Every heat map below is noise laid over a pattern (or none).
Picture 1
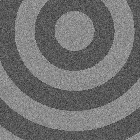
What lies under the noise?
rings round one point
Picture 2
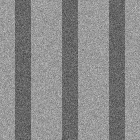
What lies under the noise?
vertical stripes
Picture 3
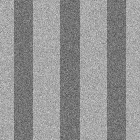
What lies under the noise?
vertical stripes
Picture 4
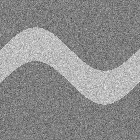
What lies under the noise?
a wavy band
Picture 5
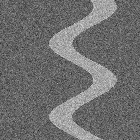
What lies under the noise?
a wavy band
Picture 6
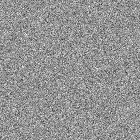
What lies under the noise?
only noise
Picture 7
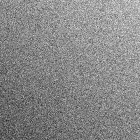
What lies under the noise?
a smooth slope
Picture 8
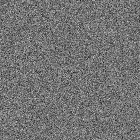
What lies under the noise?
only noise
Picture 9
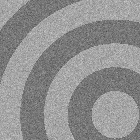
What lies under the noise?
rings round one point
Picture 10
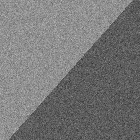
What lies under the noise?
a sharp edge
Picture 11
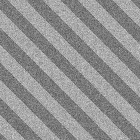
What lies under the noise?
diagonal stripes
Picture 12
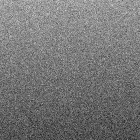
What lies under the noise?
a smooth slope
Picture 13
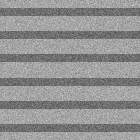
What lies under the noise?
horizontal stripes
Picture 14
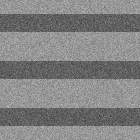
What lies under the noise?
horizontal stripes
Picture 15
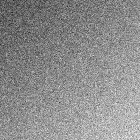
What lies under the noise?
a smooth slope
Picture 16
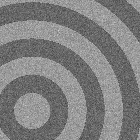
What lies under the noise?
rings round one point
